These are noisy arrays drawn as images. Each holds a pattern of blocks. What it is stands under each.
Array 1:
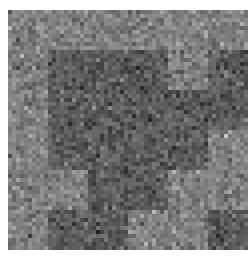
mirrored about the diagonal from the top left
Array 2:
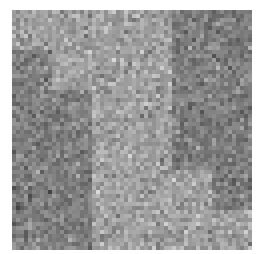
the same after a half turn
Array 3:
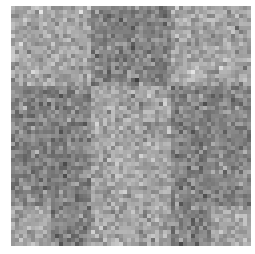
left and right mirror each other
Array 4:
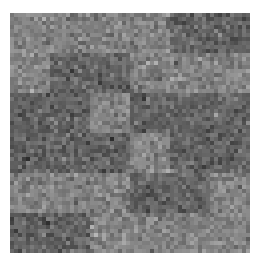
the same after a half turn
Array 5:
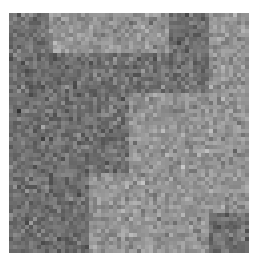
no symmetry
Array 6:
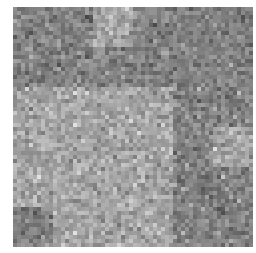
mirrored about the diagonal from the bottom left
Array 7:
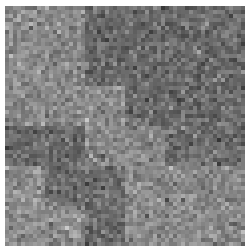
mirrored about the diagonal from the bottom left
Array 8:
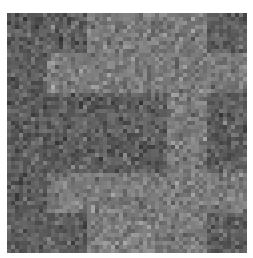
top and bottom mirror each other
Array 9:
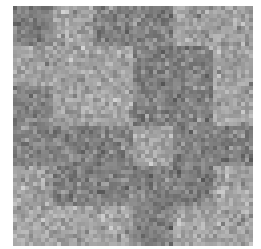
mirrored about the diagonal from the top left
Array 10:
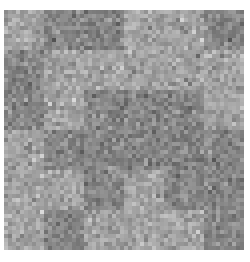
no symmetry
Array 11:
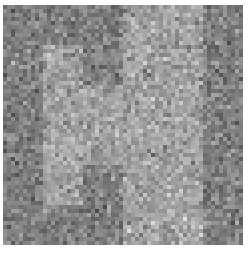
top and bottom mirror each other
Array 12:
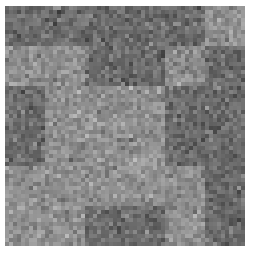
mirrored about the diagonal from the bottom left
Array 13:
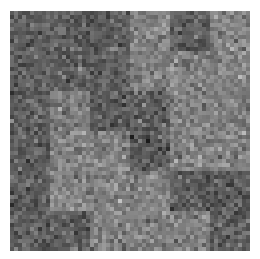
no symmetry
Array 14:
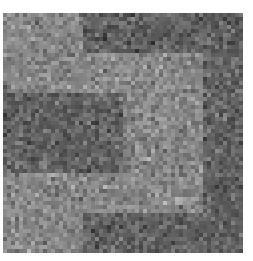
top and bottom mirror each other
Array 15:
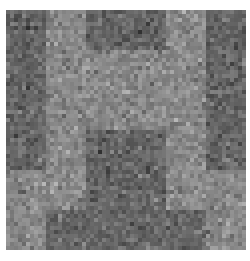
left and right mirror each other
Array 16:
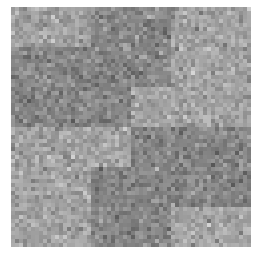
the same after a half turn
